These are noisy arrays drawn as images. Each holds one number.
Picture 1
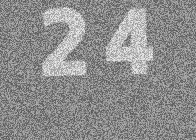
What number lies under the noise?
24
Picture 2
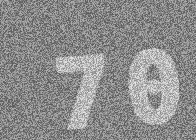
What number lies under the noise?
70
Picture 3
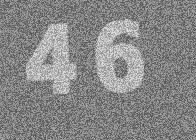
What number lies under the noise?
46
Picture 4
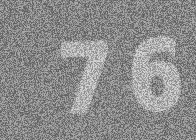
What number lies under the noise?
76
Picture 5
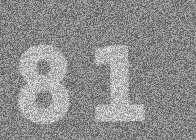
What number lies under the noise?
81
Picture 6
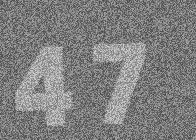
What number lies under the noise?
47
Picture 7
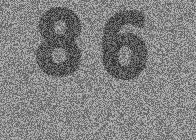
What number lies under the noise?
86
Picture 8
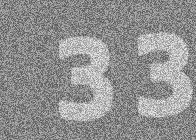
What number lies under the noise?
33
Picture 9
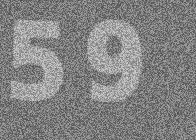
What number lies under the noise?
59
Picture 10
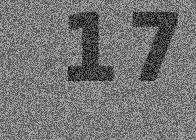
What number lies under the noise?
17
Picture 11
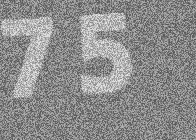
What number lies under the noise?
75
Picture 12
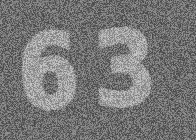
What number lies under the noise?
63
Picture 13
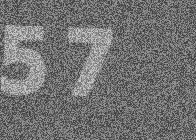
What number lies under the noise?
57
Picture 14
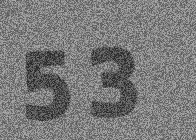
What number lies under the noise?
53
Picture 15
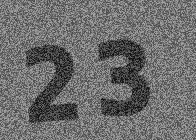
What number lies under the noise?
23
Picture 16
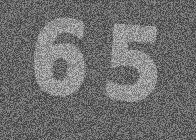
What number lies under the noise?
65
